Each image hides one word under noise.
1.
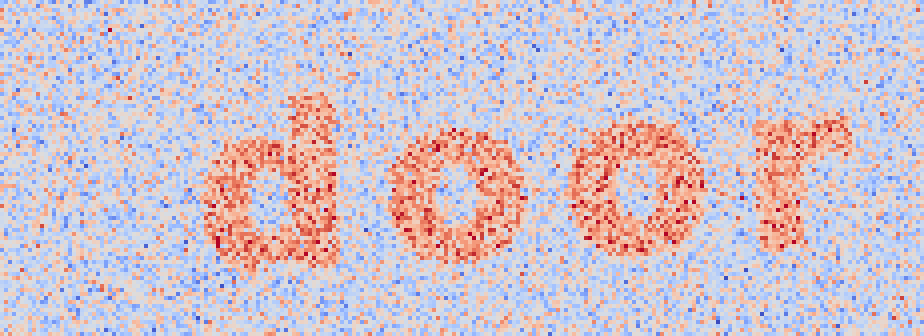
door
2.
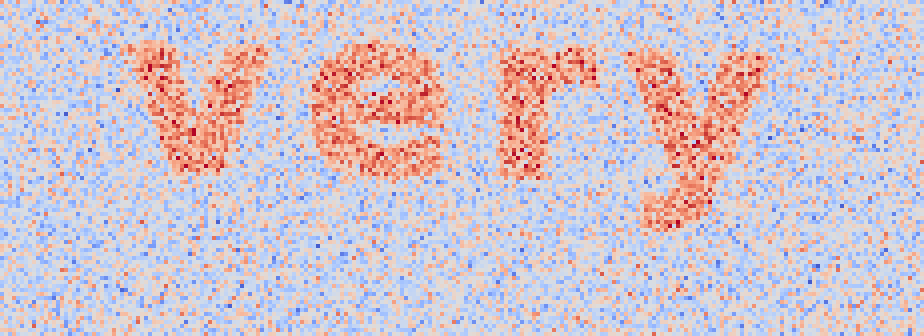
very
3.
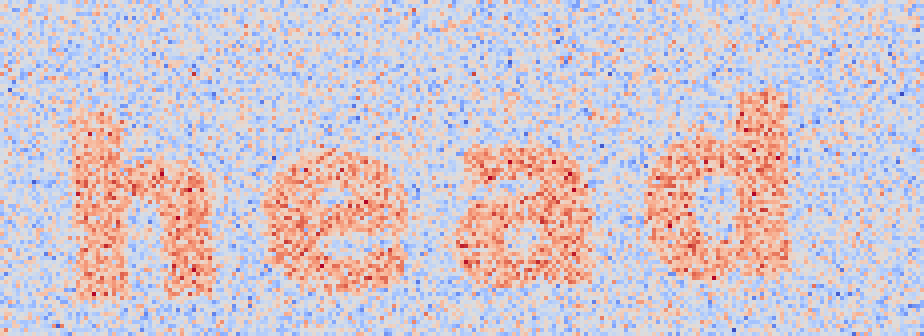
head
